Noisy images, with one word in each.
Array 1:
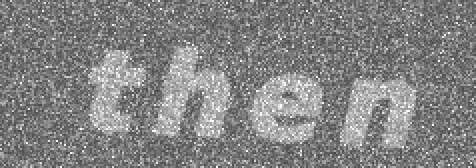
then
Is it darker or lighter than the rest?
lighter
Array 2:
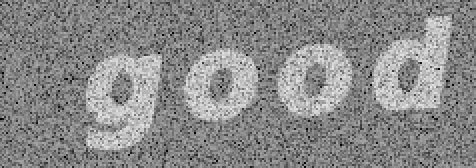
good
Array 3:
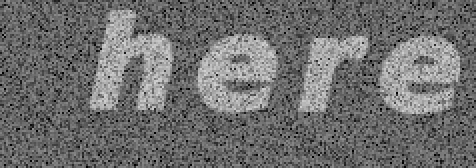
here
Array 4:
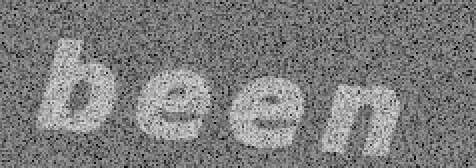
been
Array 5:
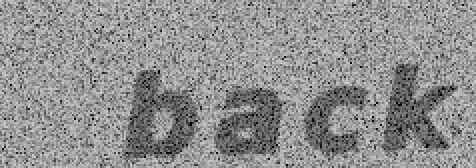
back
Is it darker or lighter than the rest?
darker
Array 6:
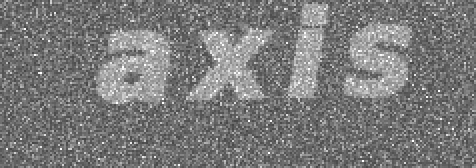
axis
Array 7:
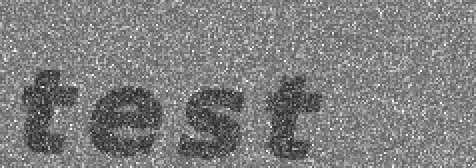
test
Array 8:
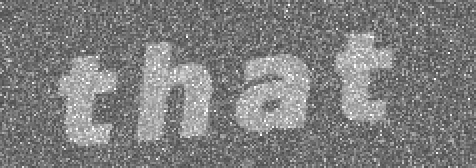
that
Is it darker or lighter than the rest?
lighter
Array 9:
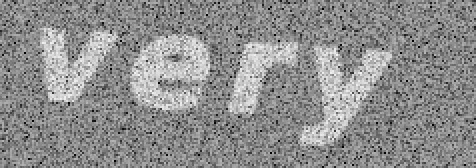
very
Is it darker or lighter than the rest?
lighter
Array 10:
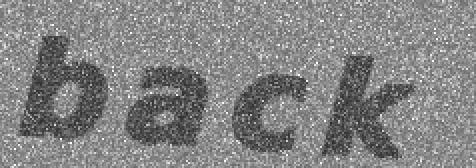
back
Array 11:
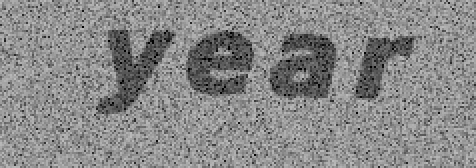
year
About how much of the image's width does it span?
two thirds
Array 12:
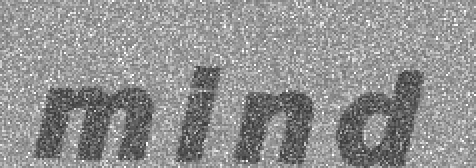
mind
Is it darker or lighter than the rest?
darker
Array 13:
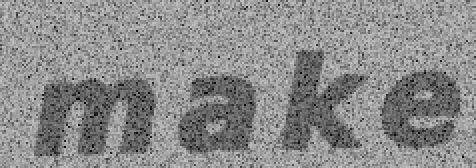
make
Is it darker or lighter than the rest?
darker
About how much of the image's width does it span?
nearly all
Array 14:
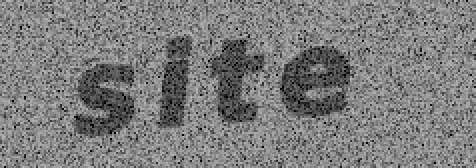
site
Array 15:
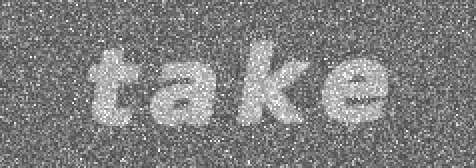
take
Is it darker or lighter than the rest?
lighter
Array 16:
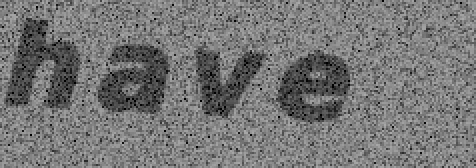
have
